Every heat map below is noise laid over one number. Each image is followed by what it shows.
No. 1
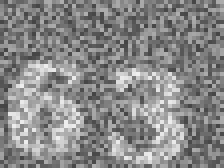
63
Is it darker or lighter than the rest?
lighter
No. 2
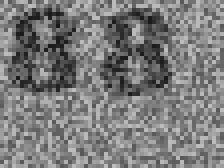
88
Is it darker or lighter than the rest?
darker
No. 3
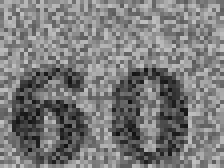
60
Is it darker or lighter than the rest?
darker
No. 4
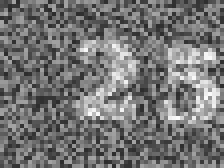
25
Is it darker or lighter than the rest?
lighter
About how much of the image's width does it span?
two thirds
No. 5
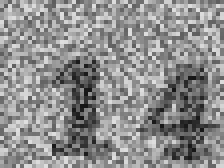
14
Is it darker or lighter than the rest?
darker
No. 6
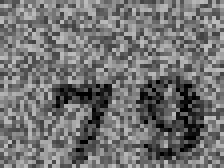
79
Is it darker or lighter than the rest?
darker
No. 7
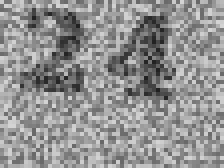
24
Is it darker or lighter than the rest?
darker
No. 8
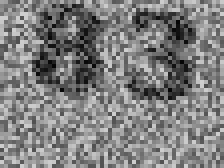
83
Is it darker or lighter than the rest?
darker
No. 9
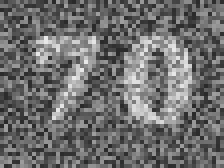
70
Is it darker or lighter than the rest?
lighter
